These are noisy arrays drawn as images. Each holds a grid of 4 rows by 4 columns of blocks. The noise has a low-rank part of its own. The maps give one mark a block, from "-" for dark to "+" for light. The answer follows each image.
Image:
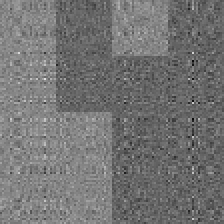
+-+-
+---
++--
++--
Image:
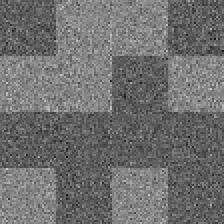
-++-
++-+
----
+-+-
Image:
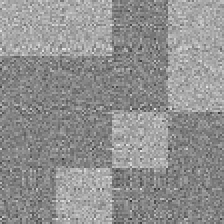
++-+
---+
--+-
-+--
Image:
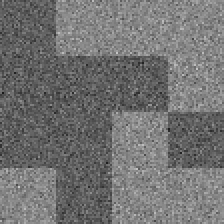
-+++
---+
--+-
+-++
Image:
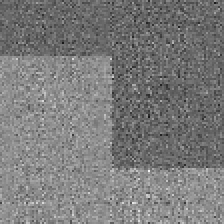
----
++--
++--
++++
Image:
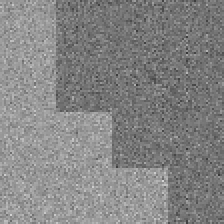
+---
+---
++--
+++-
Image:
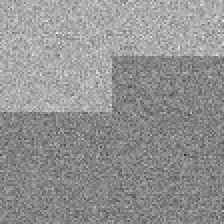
++++
++--
----
----
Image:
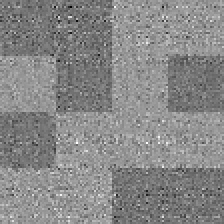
--++
+-+-
-+++
++--
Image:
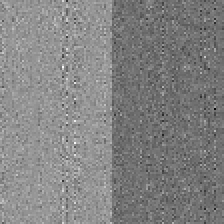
++--
++--
++--
++--
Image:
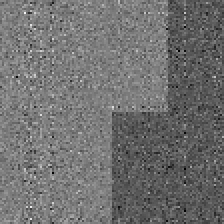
+++-
+++-
++--
++--
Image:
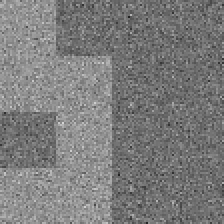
+---
++--
-+--
++--
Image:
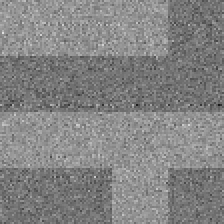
+++-
----
++++
--+-
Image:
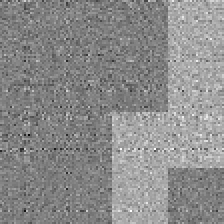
---+
---+
--++
--+-
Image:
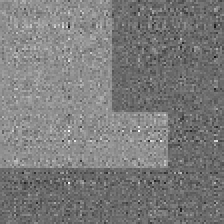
++--
++--
+++-
----
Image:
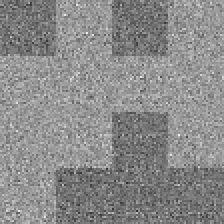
-+-+
++++
++-+
+---
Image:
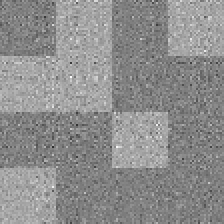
-+-+
++--
--+-
+---
